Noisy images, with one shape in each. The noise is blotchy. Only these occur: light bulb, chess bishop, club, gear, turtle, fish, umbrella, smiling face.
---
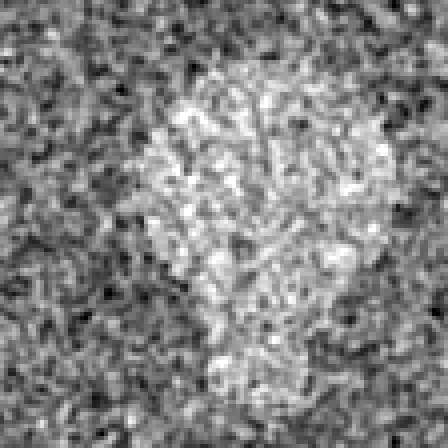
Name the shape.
light bulb
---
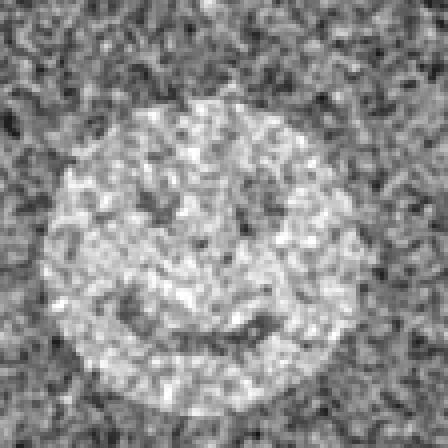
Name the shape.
smiling face
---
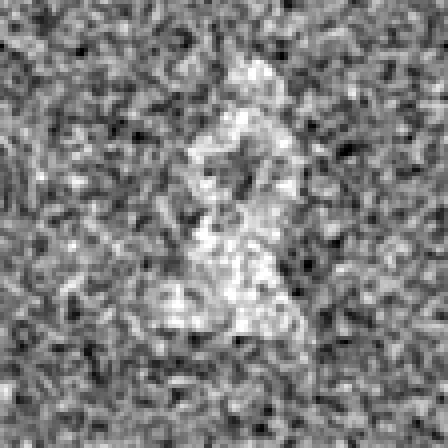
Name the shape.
chess bishop
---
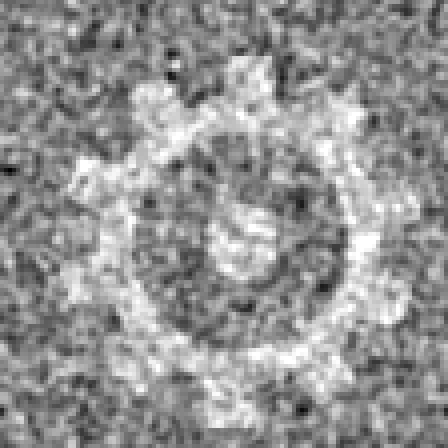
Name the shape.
gear
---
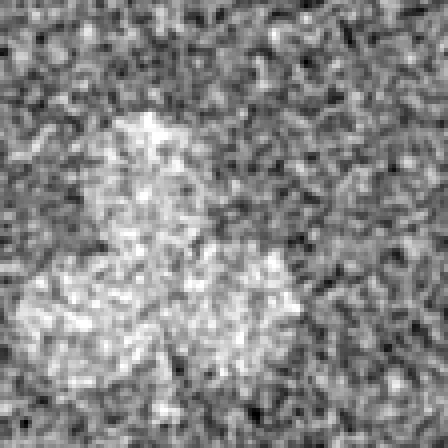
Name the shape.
club
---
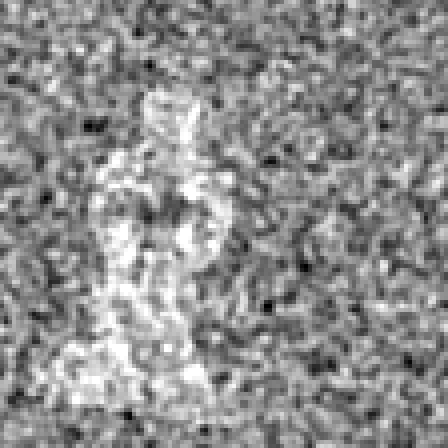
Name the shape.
chess bishop
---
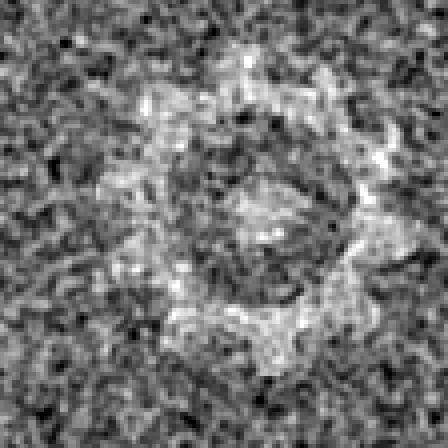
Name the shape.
gear
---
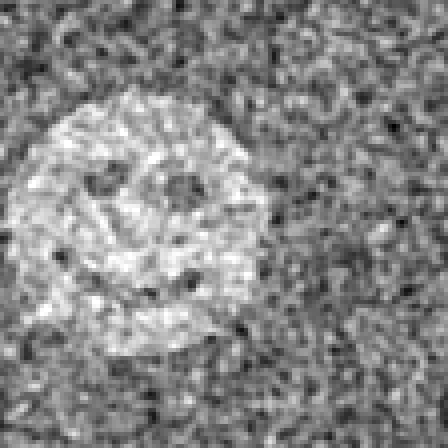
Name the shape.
smiling face
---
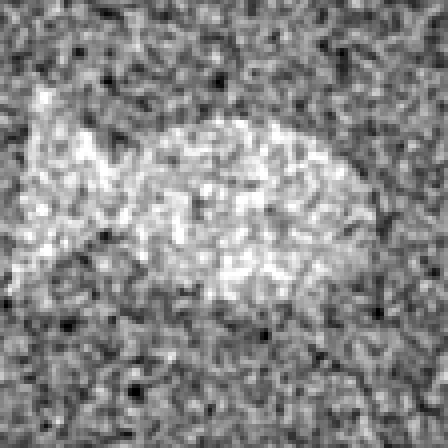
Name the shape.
fish
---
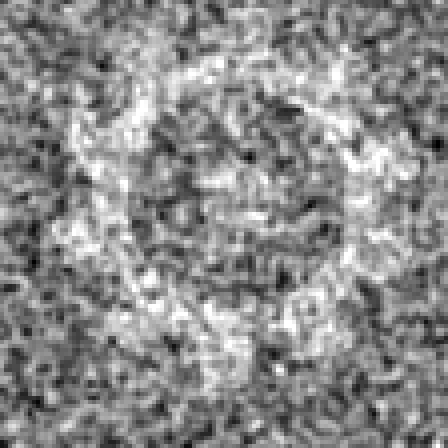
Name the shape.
gear
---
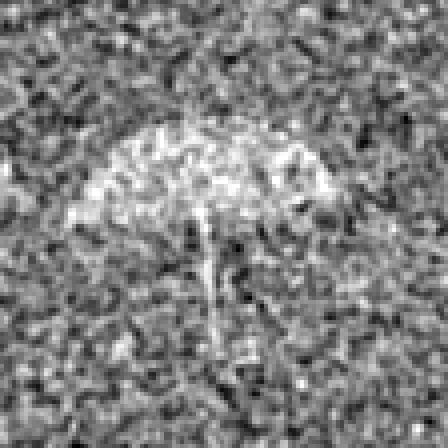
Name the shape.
umbrella
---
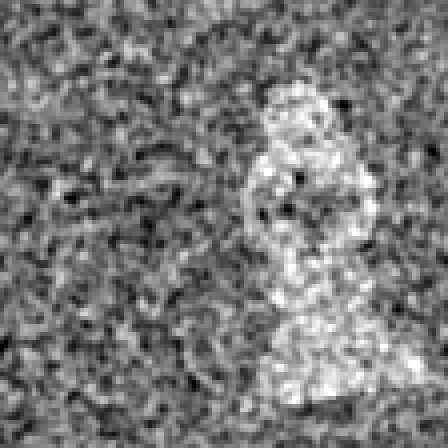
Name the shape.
chess bishop
